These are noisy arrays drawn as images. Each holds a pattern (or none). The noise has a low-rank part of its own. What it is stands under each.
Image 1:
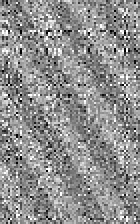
diagonal stripes
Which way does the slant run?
top left to bottom right
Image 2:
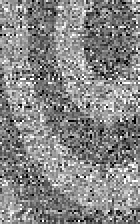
rings round one point
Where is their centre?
top right
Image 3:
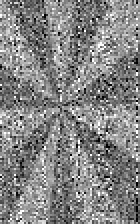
spokes from one point
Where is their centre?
centre
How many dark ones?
7
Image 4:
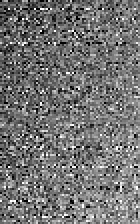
a smooth slope
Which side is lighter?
bottom right
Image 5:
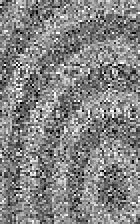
rings round one point
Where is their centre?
bottom right
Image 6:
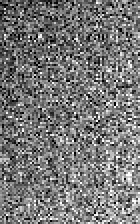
a smooth slope
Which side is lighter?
bottom right
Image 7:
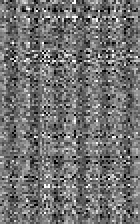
vertical stripes
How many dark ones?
6
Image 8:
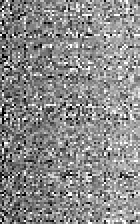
a smooth slope
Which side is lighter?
right
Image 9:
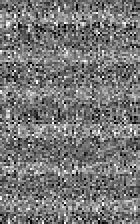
horizontal stripes
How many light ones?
6
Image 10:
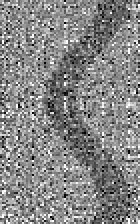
a wavy band
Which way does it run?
top to bottom
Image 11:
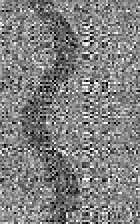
a wavy band
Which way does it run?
top to bottom
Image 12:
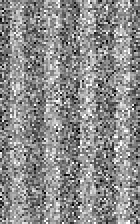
vertical stripes
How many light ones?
4
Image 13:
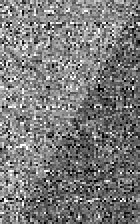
a sharp edge
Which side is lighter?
top left
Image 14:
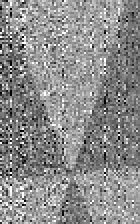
spokes from one point
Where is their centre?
bottom middle
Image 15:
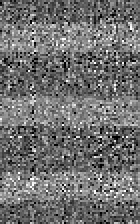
horizontal stripes
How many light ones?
3
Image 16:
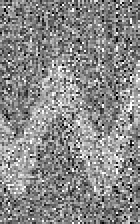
a wavy band
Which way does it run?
left to right
